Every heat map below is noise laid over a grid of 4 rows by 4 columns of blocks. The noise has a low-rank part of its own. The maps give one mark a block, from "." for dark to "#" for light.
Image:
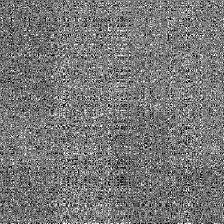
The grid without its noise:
. # # #
. # # #
# # . #
. # . .
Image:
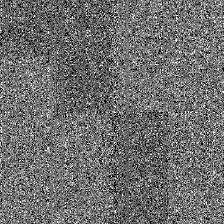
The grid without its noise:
. . # #
# . # #
# # . #
# # . #
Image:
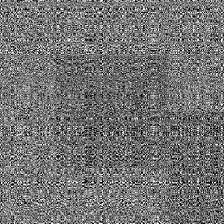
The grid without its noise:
# # # #
# . . #
# . . .
# # # .
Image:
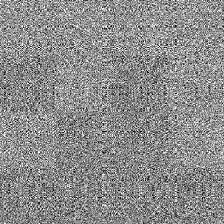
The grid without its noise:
# # # #
. # . #
# . . #
. . . .
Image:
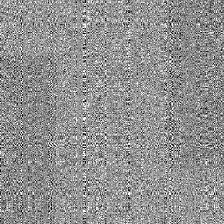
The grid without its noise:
# # # .
. # # .
. # # .
. # # #
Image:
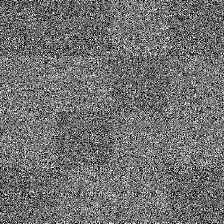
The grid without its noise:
. . # .
# # . #
# . # #
. # # .
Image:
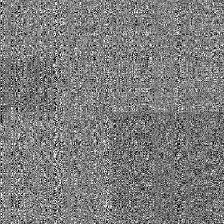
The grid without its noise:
# # # #
. # # #
# # . .
# # . .
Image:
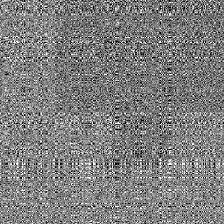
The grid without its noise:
# . . .
# . . .
# # . #
# # # #
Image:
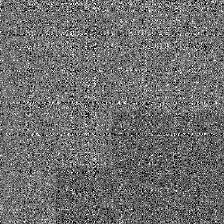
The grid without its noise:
# # # #
# # # #
# # . .
# . . .
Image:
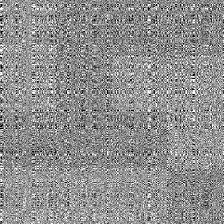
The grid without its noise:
# . . .
# . # #
. . . #
# # # .
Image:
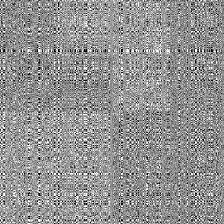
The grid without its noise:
. # # .
. . # .
# # . .
# # . .
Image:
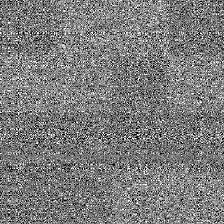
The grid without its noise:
. # # .
# # . #
. . . .
. . # #
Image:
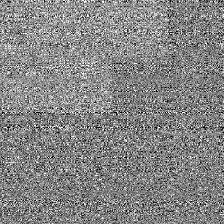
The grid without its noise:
# # # .
# # . .
. . . .
. . . .
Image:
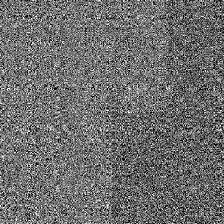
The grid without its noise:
# # # .
# # # .
# # . .
# # . .
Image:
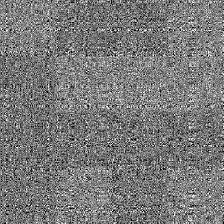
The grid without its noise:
# . . #
. # # #
. . . .
. # . #
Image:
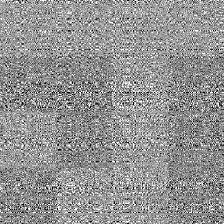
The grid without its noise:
# # # #
. . # .
# . # .
. # # .
